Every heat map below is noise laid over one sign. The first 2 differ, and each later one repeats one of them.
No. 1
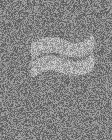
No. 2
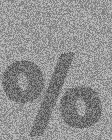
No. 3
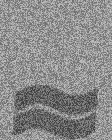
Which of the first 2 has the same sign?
1
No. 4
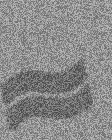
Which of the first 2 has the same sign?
1
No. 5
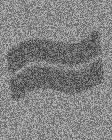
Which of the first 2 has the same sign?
1
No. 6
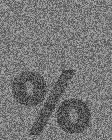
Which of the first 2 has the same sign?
2
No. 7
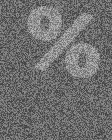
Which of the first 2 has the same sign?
2
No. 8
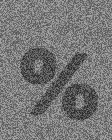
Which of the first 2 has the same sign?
2
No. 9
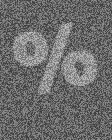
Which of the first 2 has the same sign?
2
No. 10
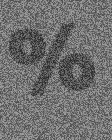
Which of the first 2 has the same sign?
2
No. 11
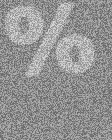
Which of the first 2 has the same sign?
2
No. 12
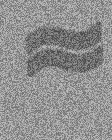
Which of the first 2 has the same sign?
1
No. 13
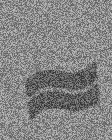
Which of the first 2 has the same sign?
1
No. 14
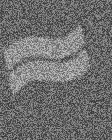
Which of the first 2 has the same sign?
1
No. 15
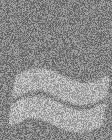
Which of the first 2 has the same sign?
1
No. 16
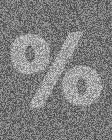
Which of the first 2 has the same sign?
2
